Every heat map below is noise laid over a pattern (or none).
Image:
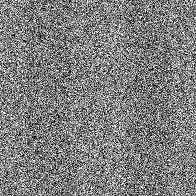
vertical stripes
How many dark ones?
2
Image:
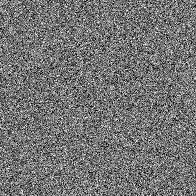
only noise
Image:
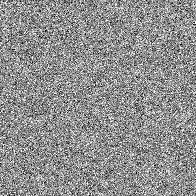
only noise
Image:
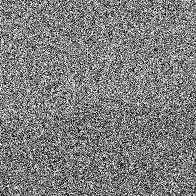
a sharp edge
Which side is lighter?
top
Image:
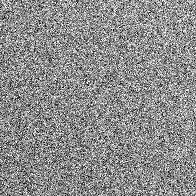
a smooth slope
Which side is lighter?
top right
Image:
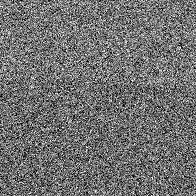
a sharp edge
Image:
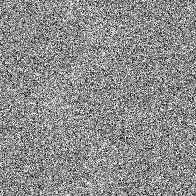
a wavy band
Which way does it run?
top to bottom
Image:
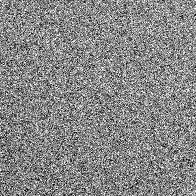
a smooth slope
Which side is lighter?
top right
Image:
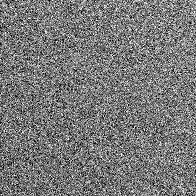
a smooth slope
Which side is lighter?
top right
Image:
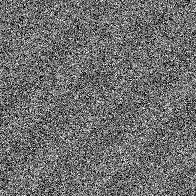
diagonal stripes
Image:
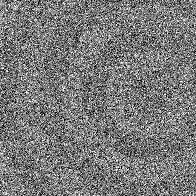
rings round one point
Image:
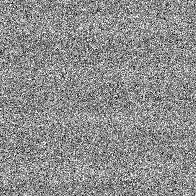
horizontal stripes
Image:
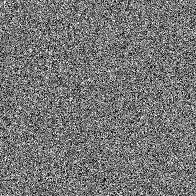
only noise
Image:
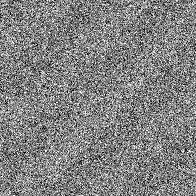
diagonal stripes
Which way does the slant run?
bottom left to top right
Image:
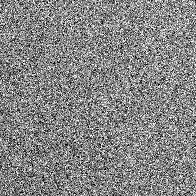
a smooth slope
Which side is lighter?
top right
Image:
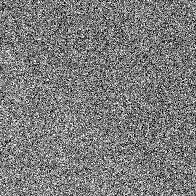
a sharp edge
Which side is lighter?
bottom left
